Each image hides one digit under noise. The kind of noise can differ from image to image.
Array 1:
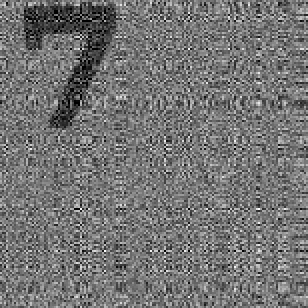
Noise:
low rank plus noise
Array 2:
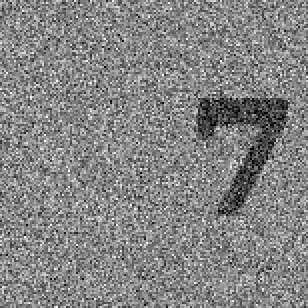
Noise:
independent entries
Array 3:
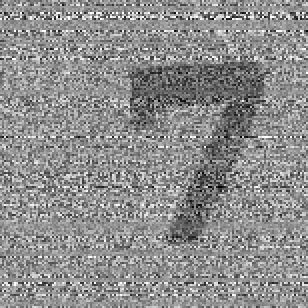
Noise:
rows of uneven size
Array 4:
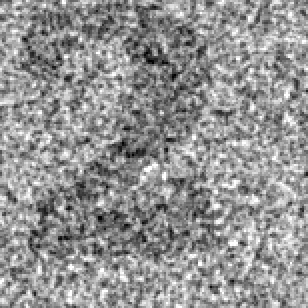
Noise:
blotchy
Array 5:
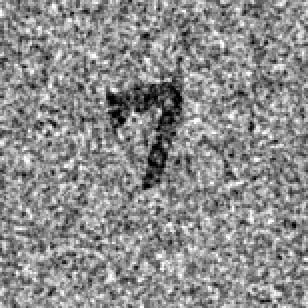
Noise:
blotchy
